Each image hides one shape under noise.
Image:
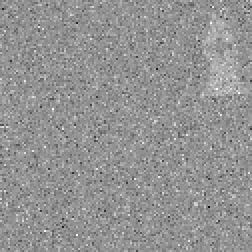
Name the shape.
chess bishop
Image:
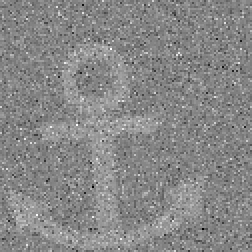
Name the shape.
anchor
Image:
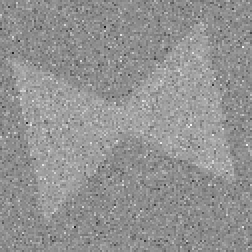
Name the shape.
bow tie
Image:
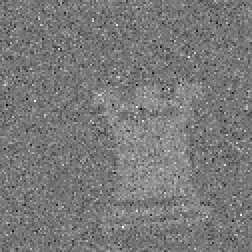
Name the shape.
chess rook
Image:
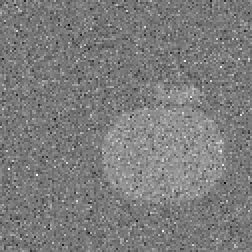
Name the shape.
apple
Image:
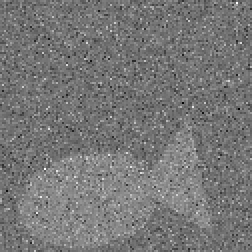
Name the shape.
fish
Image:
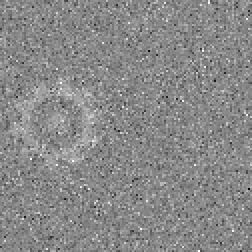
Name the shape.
gear
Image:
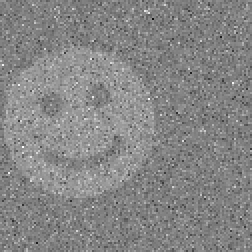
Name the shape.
smiling face
